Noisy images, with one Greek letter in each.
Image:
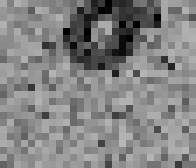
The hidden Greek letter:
sigma
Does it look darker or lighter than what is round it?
darker
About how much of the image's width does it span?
half
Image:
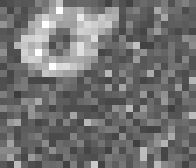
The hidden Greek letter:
sigma
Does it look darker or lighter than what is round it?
lighter
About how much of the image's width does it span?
half
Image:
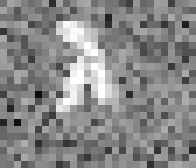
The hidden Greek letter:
lambda
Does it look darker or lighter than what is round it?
lighter
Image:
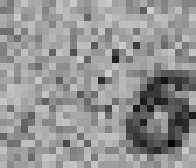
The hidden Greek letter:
delta
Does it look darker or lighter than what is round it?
darker
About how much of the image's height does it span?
half
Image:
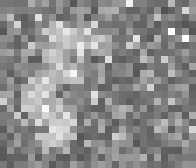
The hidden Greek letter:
xi
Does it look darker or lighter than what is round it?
lighter
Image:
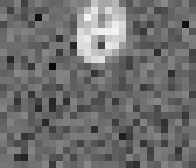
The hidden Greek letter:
theta
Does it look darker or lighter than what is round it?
lighter
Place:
top middle
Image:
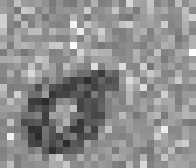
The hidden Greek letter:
sigma
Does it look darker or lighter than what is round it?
darker
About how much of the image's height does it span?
half
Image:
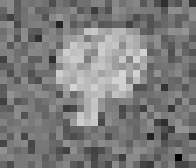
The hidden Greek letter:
phi
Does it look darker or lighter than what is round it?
lighter
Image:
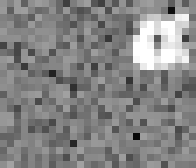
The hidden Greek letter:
alpha
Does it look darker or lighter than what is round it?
lighter
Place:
top right
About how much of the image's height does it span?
a third
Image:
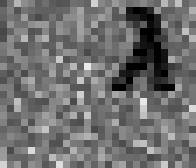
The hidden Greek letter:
lambda
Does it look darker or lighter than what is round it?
darker
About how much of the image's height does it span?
half
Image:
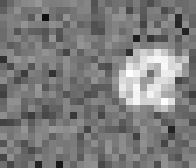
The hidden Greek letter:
alpha
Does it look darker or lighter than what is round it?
lighter
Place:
middle right
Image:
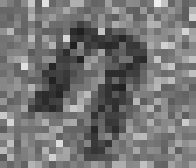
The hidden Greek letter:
eta
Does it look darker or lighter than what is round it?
darker
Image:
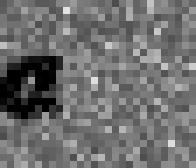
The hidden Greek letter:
alpha
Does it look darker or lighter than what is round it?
darker
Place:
middle left
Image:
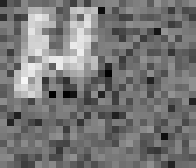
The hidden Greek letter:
mu
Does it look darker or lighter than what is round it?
lighter
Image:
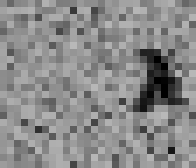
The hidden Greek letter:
lambda
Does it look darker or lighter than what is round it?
darker
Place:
middle right
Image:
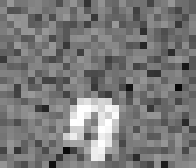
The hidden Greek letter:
eta
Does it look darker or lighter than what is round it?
lighter
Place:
bottom middle
